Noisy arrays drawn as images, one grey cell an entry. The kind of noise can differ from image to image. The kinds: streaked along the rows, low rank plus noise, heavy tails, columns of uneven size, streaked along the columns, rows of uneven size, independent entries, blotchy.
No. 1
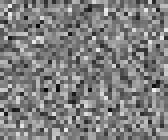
independent entries
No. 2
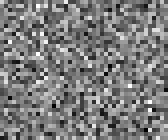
independent entries
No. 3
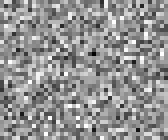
independent entries
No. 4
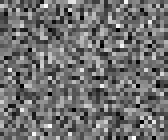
independent entries
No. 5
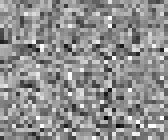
low rank plus noise
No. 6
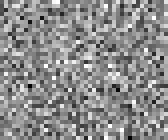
independent entries
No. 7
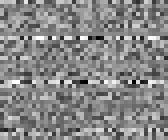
rows of uneven size
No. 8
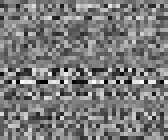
rows of uneven size
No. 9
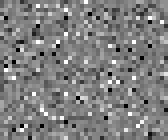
heavy tails
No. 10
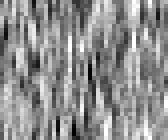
streaked along the columns
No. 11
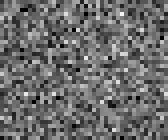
independent entries
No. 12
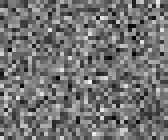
independent entries
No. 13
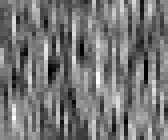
streaked along the columns
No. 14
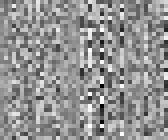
columns of uneven size
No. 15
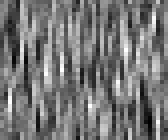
streaked along the columns
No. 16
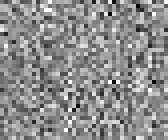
low rank plus noise
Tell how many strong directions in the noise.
five to eight
